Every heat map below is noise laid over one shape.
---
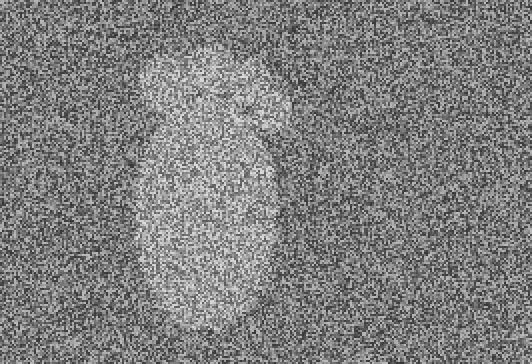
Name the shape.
footprint
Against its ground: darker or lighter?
lighter
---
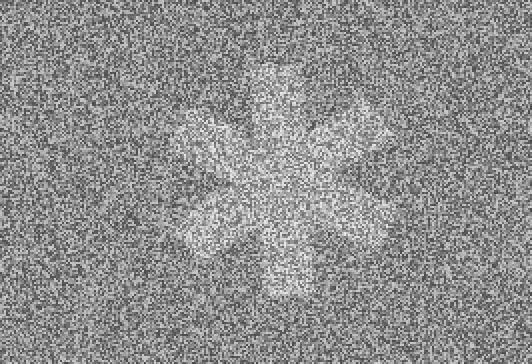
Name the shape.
asterisk
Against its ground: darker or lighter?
lighter
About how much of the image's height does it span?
two thirds
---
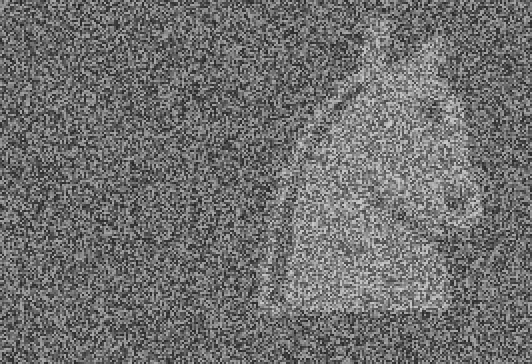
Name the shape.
chess knight
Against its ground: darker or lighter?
lighter
